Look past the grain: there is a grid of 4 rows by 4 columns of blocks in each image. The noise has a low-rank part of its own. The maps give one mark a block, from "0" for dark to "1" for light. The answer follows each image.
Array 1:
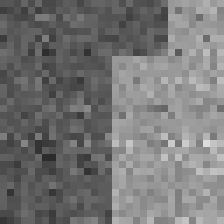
0 0 0 1
0 0 1 1
0 0 1 1
0 0 1 1
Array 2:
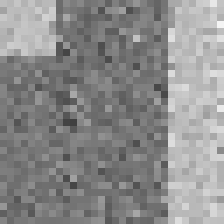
1 0 0 1
0 0 0 1
0 0 0 1
0 0 0 1
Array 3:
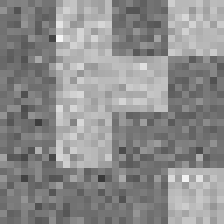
0 1 0 1
0 1 1 0
0 1 0 0
0 0 0 1
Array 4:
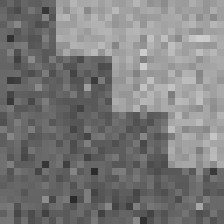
0 1 1 1
0 0 1 1
0 0 0 1
0 0 0 0
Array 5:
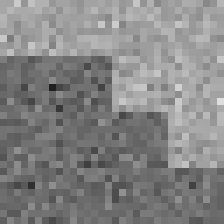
1 1 1 1
0 0 1 1
0 0 0 1
0 0 0 0
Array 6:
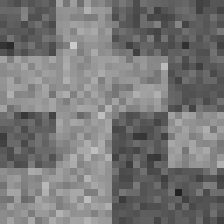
0 1 0 0
1 1 1 0
0 1 0 1
1 1 0 0
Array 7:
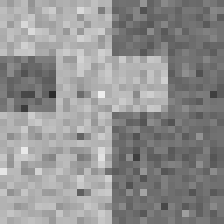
1 1 0 0
0 1 1 0
1 1 0 0
1 1 0 0
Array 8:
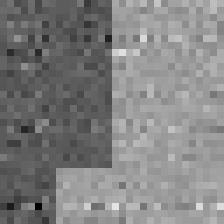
0 0 1 1
0 0 1 1
0 0 1 1
0 1 1 1
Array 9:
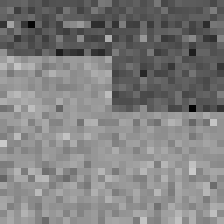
0 0 0 0
1 1 0 0
1 1 1 1
1 1 1 1
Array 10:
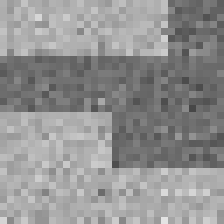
1 1 1 0
0 0 0 0
1 1 0 0
1 1 1 1
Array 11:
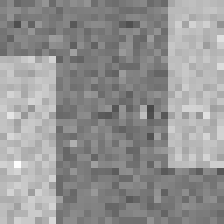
0 0 0 1
1 0 0 1
1 0 0 1
1 0 0 0
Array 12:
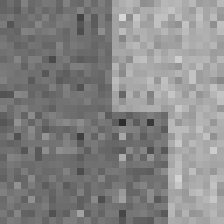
0 0 1 1
0 0 1 1
0 0 0 1
0 0 0 1
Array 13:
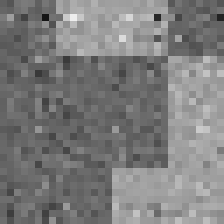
0 1 1 0
0 0 0 1
0 0 0 1
0 0 1 1
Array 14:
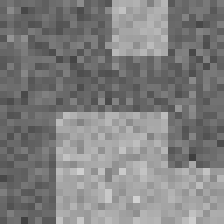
0 0 1 0
0 0 0 0
0 1 1 0
0 1 1 1
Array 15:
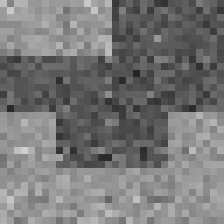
1 1 0 0
0 0 0 0
1 0 0 1
1 1 1 1
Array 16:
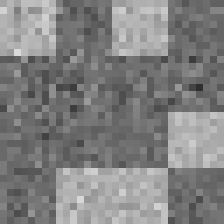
1 0 1 0
0 0 0 0
0 0 0 1
0 1 1 0
